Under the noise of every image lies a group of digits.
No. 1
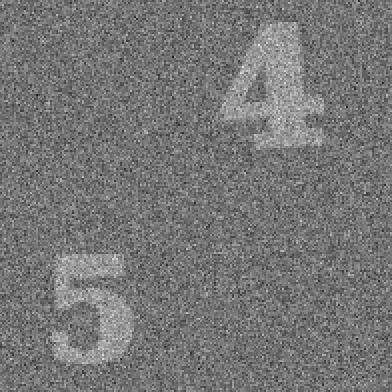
top right: 4; bottom left: 5
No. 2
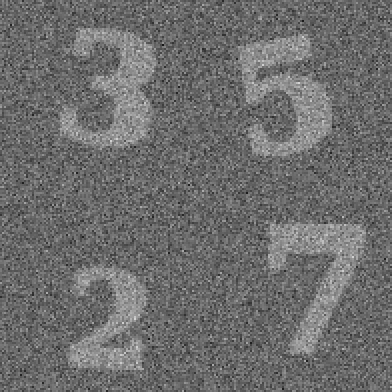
top left: 3; top right: 5; bottom left: 2; bottom right: 7
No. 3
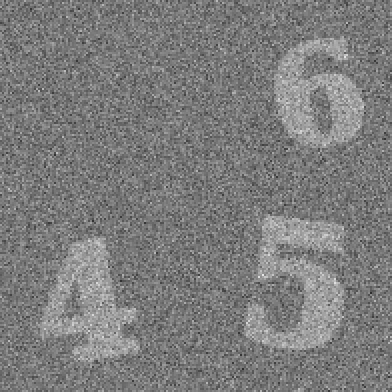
top right: 6; bottom left: 4; bottom right: 5
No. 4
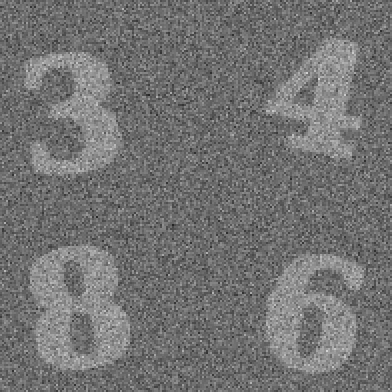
top left: 3; top right: 4; bottom left: 8; bottom right: 6
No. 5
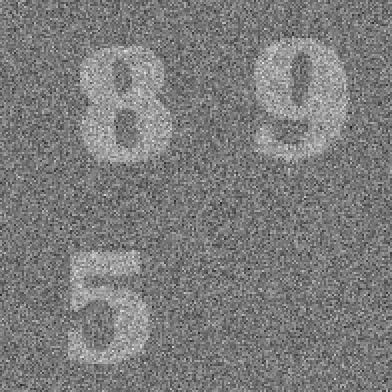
top left: 8; top right: 9; bottom left: 5
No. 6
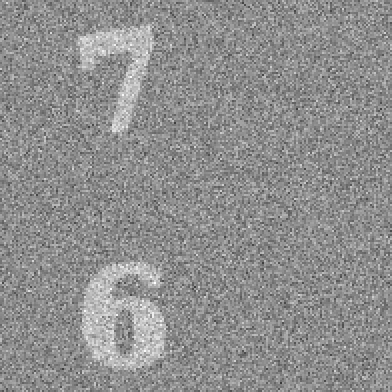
top left: 7; bottom left: 6
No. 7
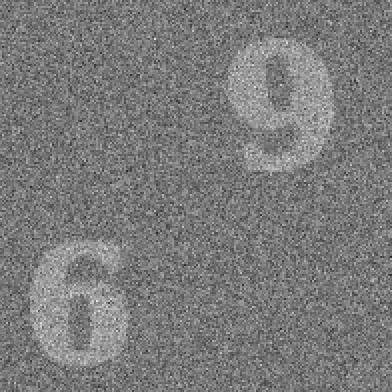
top right: 9; bottom left: 6
